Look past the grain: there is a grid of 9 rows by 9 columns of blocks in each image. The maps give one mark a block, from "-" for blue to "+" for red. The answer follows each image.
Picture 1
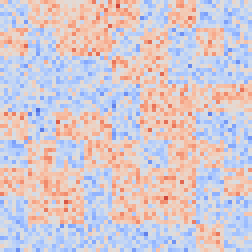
- + + + + - + - -
+ - + + - + - + -
- - - - + + - - -
- - - - - + + + +
+ - + + - + + - -
- + - + + - + + -
+ + + - + + + - +
- + + - + + + - -
- - - - - - - + -
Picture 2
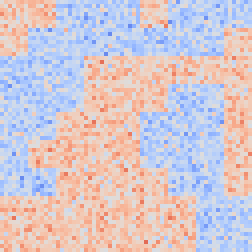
+ + - - - + - - -
+ - - - - - - - +
- - - + + + + + +
- - - + + + - - +
- - + + + - - - +
- + + + + - - - +
- - + + + + - - +
+ + + + + + + - -
+ + + + + + + - -
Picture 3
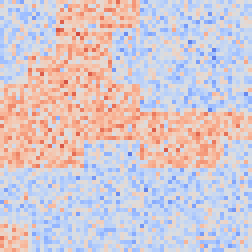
- - + + + - - - -
- - + + - - - - -
- + + + - - - - -
+ + + + + - - - -
+ + + + + + + + +
+ + + - - + + + -
- - - - - - - - -
- - - - - - - - -
+ - - - - - - - -
